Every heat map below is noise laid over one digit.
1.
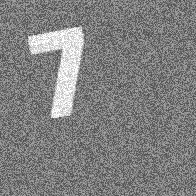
7
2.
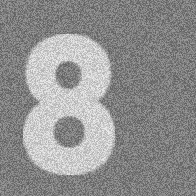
8
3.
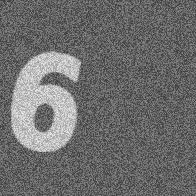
6
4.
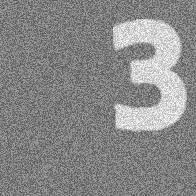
3
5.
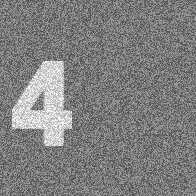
4
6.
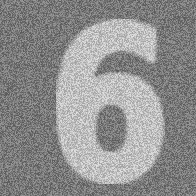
6
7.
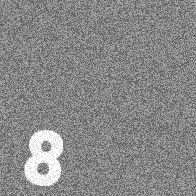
8
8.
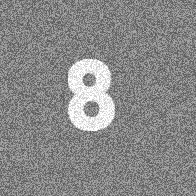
8
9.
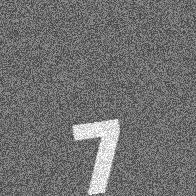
7
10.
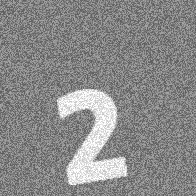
2
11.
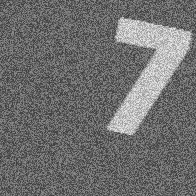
7
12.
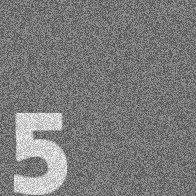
5
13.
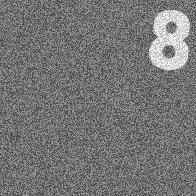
8
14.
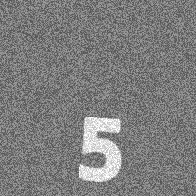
5
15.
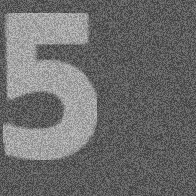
5
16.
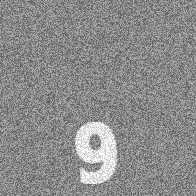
9
